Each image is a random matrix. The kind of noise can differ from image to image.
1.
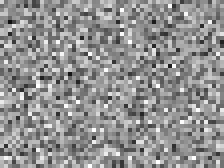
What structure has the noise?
independent entries
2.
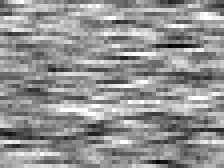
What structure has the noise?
streaked along the rows
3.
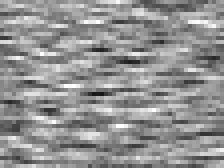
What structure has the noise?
streaked along the rows
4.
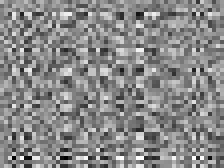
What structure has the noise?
low rank plus noise
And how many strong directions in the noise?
one
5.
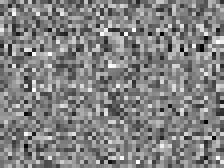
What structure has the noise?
low rank plus noise
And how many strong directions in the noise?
five to eight
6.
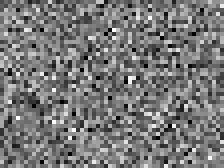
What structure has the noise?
independent entries
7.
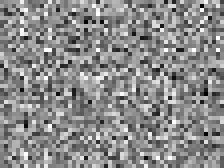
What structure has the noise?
low rank plus noise
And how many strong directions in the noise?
five to eight
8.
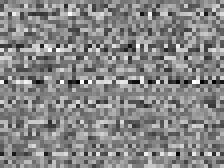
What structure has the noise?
rows of uneven size
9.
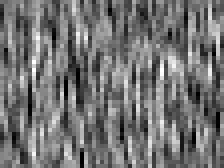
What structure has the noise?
streaked along the columns
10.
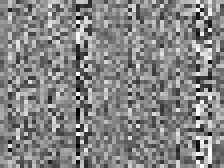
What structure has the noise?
columns of uneven size
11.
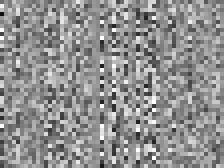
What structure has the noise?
columns of uneven size
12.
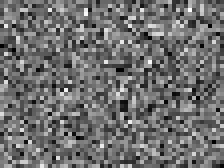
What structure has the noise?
independent entries
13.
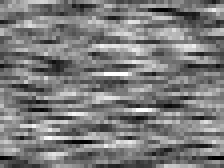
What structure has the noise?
streaked along the rows
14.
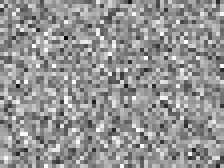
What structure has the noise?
independent entries
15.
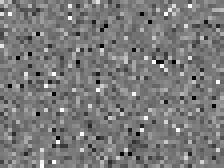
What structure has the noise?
heavy tails
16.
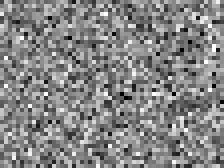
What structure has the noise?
independent entries
